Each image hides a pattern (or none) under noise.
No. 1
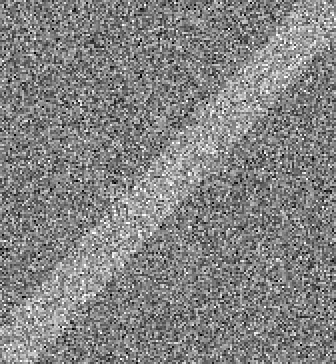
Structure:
a diagonal band
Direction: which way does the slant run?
bottom left to top right
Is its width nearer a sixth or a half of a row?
a sixth
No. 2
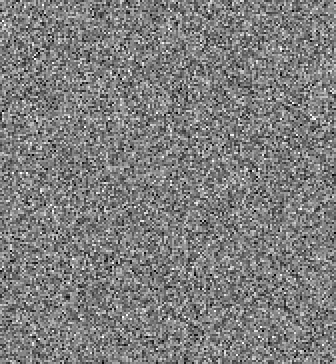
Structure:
only noise
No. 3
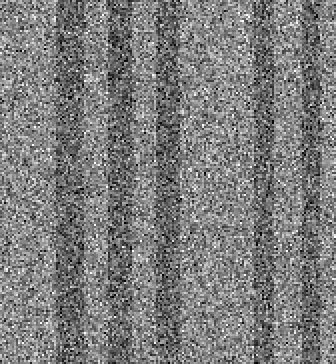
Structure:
bands of columns
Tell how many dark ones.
5
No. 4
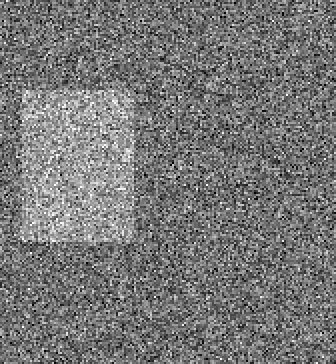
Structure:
one block
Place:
middle left
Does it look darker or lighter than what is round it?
lighter
